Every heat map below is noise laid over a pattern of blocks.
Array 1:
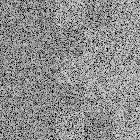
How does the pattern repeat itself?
top and bottom mirror each other
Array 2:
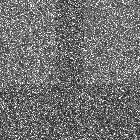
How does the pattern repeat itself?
left and right mirror each other
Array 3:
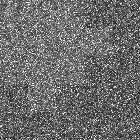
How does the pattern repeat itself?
mirrored about the diagonal from the top left
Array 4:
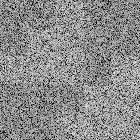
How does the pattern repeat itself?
mirrored about the diagonal from the top left
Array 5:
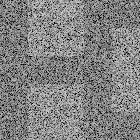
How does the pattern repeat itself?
top and bottom mirror each other
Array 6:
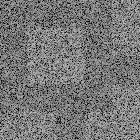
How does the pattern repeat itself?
mirrored about the diagonal from the top left
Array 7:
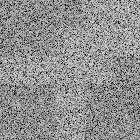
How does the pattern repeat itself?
mirrored about the diagonal from the bottom left
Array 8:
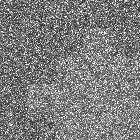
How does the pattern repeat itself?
mirrored about the diagonal from the top left
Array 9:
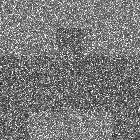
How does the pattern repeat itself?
left and right mirror each other
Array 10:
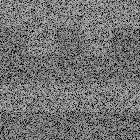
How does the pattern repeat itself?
left and right mirror each other
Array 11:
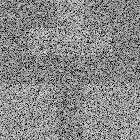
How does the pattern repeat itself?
left and right mirror each other
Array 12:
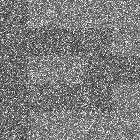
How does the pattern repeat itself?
top and bottom mirror each other
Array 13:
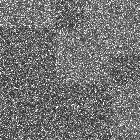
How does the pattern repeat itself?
mirrored about the diagonal from the bottom left
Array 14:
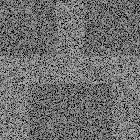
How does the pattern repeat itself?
left and right mirror each other
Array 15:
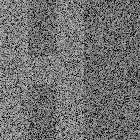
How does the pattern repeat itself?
top and bottom mirror each other
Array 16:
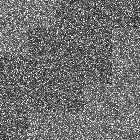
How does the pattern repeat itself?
mirrored about the diagonal from the top left
